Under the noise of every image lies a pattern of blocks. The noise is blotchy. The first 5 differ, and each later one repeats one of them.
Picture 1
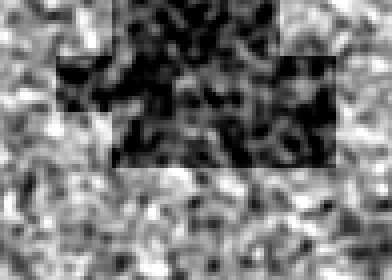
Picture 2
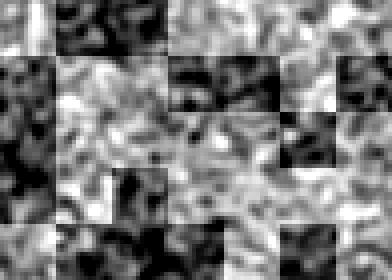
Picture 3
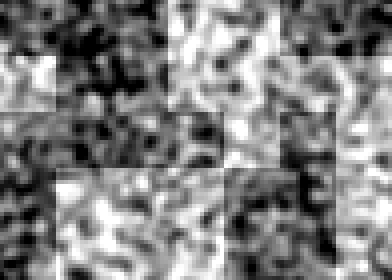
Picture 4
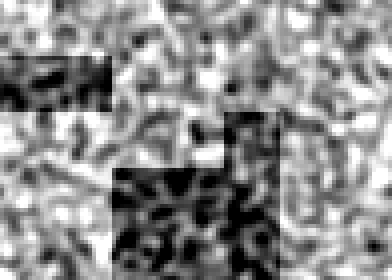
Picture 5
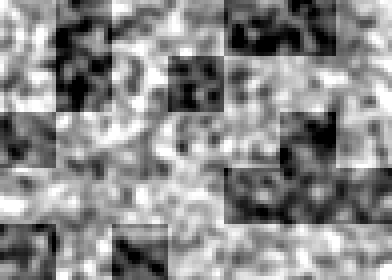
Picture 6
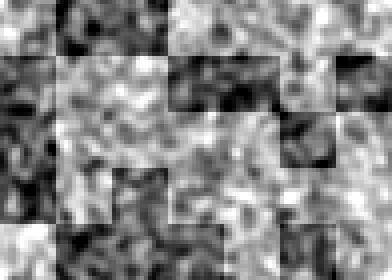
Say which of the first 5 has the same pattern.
2
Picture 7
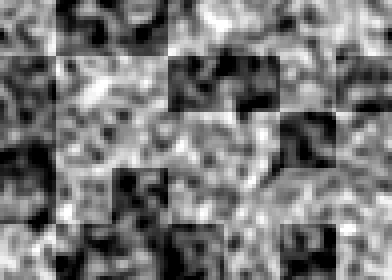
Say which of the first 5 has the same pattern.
2
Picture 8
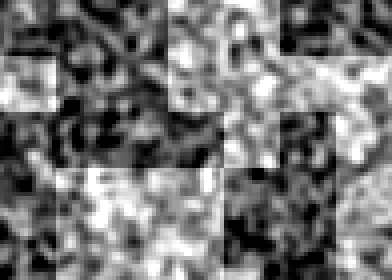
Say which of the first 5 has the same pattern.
3
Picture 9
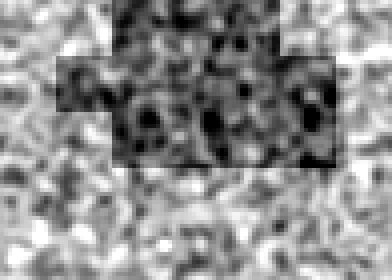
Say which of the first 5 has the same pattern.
1
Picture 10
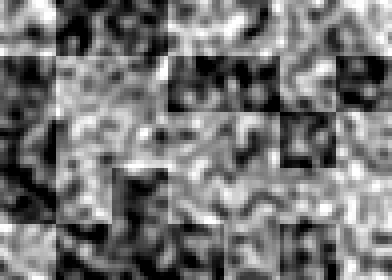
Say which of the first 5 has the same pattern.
2
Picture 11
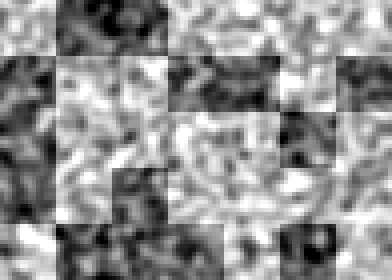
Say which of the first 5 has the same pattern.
2
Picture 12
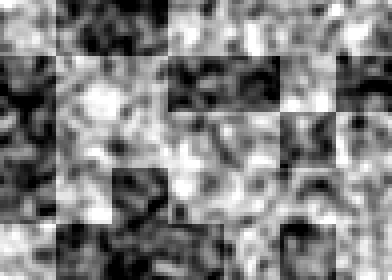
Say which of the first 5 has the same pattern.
2
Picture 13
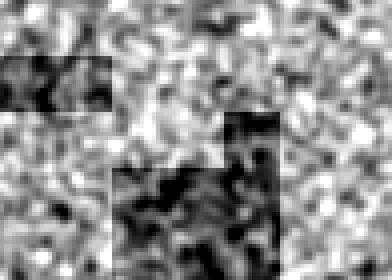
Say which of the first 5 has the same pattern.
4
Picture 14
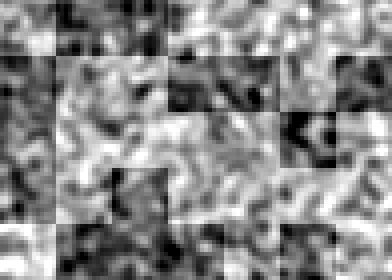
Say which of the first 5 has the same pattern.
2
